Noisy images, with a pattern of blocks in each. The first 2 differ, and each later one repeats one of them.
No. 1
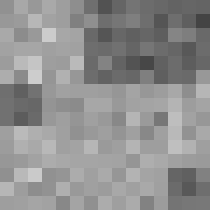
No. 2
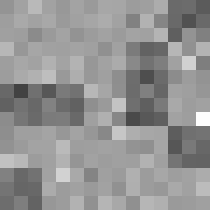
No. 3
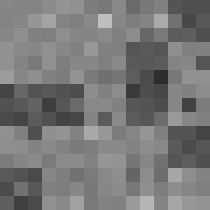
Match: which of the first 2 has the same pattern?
2
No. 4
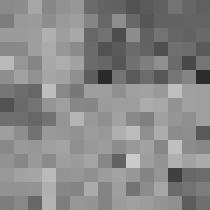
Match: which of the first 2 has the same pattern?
1
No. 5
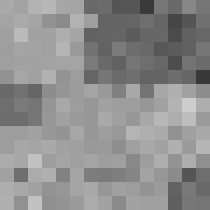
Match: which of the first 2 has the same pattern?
1
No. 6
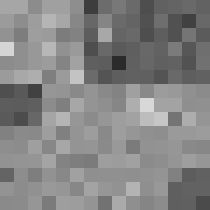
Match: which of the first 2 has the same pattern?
1
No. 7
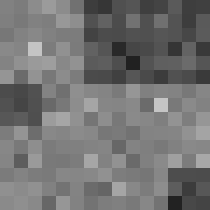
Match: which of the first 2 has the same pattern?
1
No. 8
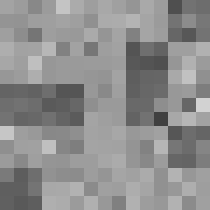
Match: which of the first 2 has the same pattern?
2
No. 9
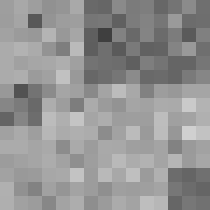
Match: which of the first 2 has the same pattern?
1
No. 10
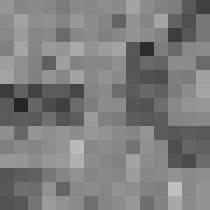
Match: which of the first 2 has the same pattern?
2
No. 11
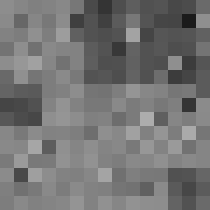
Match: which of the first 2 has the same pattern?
1
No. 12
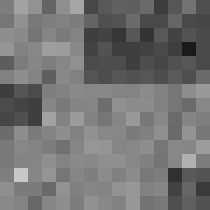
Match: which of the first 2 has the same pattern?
1
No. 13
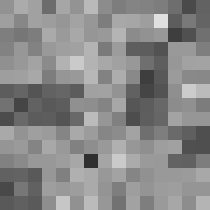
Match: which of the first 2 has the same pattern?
2
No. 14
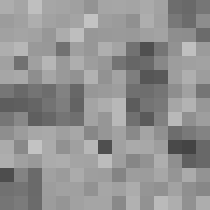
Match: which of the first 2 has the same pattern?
2
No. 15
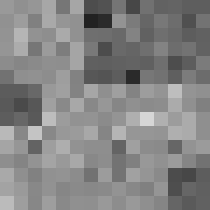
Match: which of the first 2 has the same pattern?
1
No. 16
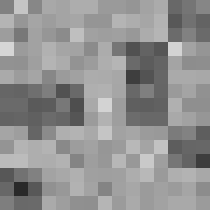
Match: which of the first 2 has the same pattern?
2
